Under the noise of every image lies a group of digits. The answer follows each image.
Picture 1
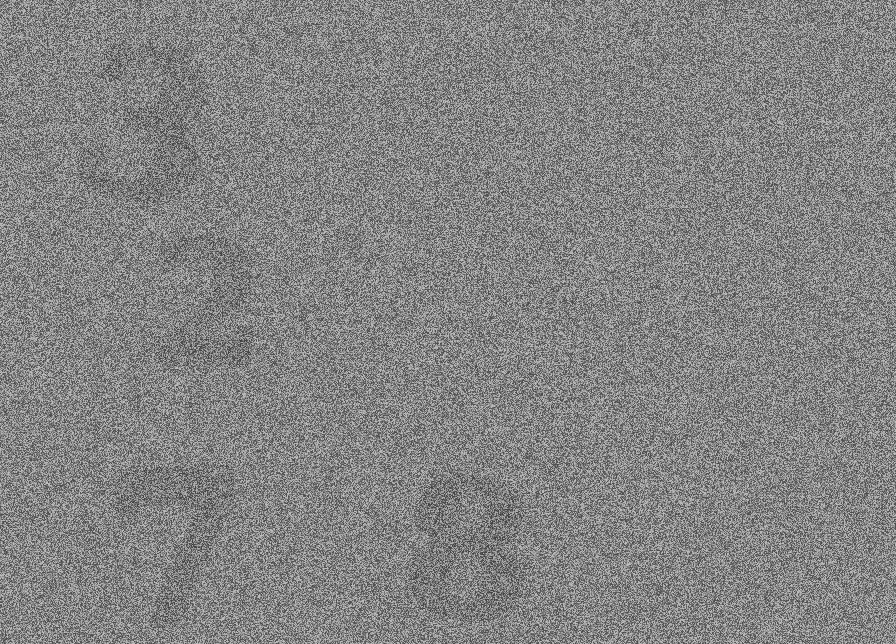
top left: 3; middle left: 2; bottom left: 7; bottom middle: 8
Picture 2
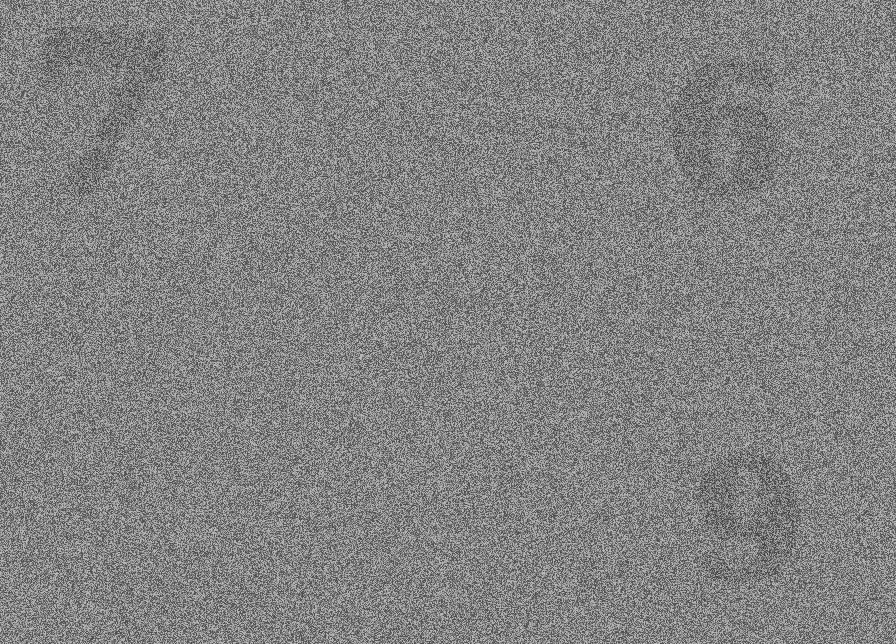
top left: 7; top right: 6; bottom right: 9
